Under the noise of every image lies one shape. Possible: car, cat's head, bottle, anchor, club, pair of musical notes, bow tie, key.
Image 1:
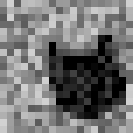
cat's head
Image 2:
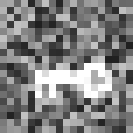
key
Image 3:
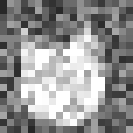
cat's head
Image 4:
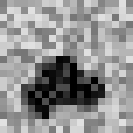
car
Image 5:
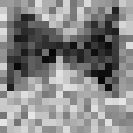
bow tie
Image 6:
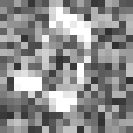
pair of musical notes
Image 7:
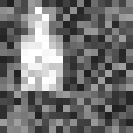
bottle
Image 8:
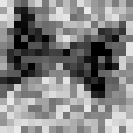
bow tie
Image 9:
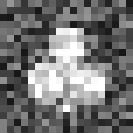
club
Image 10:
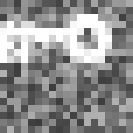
key
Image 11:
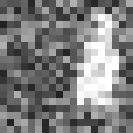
bottle
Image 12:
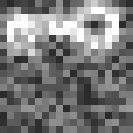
key
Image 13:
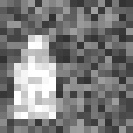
bottle
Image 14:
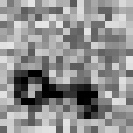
key
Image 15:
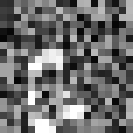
pair of musical notes
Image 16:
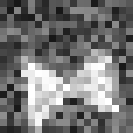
bow tie
